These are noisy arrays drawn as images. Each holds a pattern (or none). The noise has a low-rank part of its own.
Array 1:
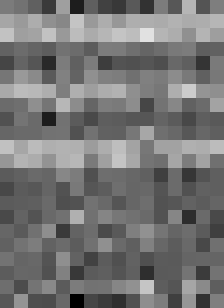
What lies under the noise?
bands of rows
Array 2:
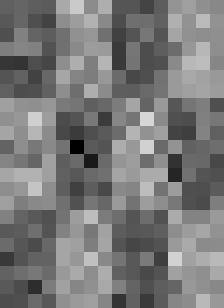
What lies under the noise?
a checkerboard
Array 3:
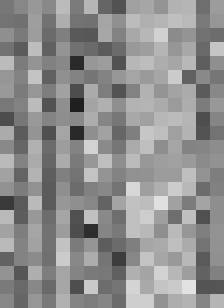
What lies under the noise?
bands of columns
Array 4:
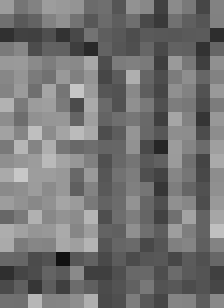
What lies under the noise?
bands of rows crossing bands of columns
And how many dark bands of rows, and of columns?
2 and 3
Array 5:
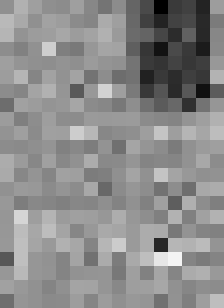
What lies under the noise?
one block
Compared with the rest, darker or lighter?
darker
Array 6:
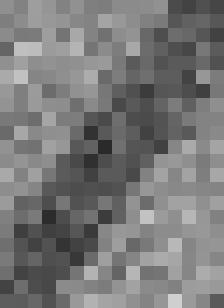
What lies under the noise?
a diagonal band
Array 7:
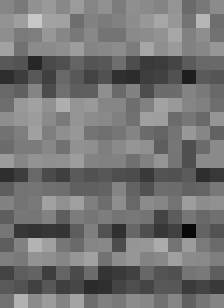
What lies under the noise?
bands of rows
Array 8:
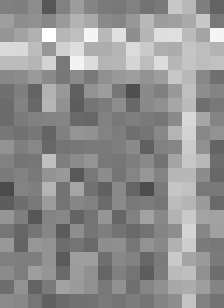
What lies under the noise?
bands of rows crossing bands of columns
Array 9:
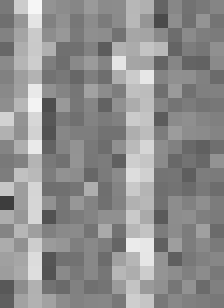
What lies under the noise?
bands of columns
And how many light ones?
2
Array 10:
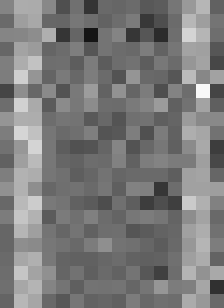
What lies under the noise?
bands of columns
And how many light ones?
2
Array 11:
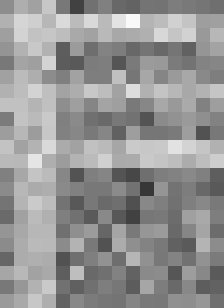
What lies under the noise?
bands of rows crossing bands of columns
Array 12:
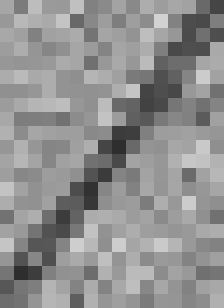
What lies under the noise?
a diagonal band
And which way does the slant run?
bottom left to top right
